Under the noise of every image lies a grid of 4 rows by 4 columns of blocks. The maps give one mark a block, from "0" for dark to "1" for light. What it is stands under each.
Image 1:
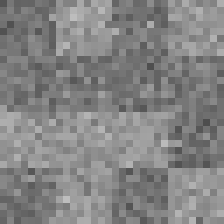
0 1 0 1
0 0 0 0
1 1 1 0
0 1 0 1
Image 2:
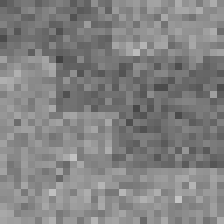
0 0 1 1
1 0 0 0
1 1 0 0
1 1 1 1
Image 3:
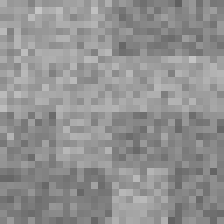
1 1 0 0
1 1 1 1
0 1 0 0
0 0 1 0
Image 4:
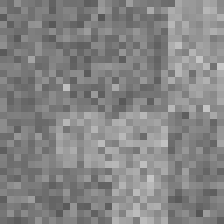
0 0 0 1
0 0 0 1
0 1 1 0
0 0 1 0
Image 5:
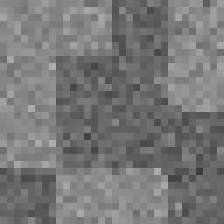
1 1 0 1
1 0 0 1
1 0 0 0
0 1 1 0
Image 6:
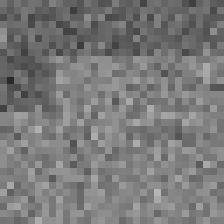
0 0 0 0
0 1 1 1
1 1 1 1
1 1 1 1
